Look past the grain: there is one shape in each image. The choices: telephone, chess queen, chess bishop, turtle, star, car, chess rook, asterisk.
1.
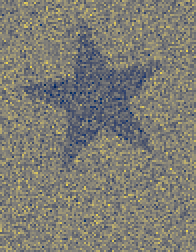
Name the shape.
star
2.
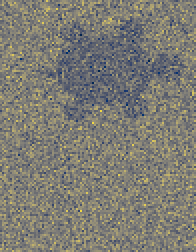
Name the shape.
turtle
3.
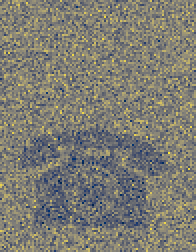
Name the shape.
telephone
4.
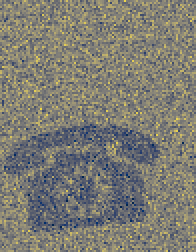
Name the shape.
telephone
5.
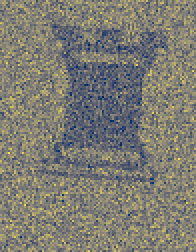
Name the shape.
chess rook
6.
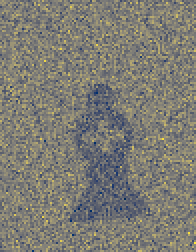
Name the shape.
chess bishop
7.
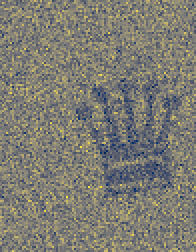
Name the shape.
chess queen
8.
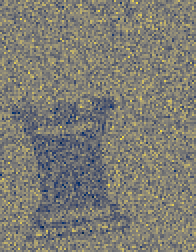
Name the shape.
chess rook
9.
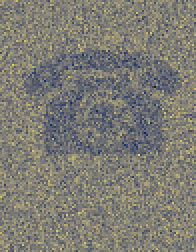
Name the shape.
telephone
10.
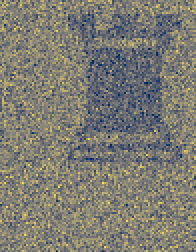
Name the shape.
chess rook
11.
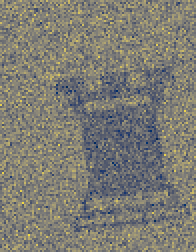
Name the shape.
chess rook
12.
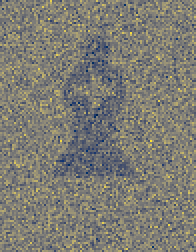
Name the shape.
chess bishop
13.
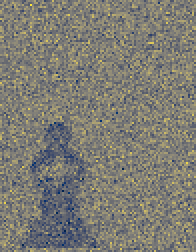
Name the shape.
chess bishop
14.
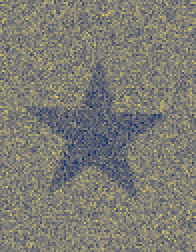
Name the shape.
star
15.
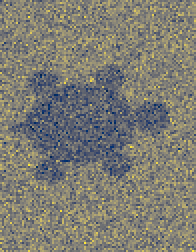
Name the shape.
turtle
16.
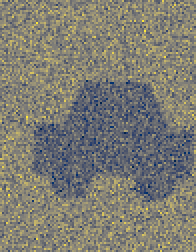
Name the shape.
car
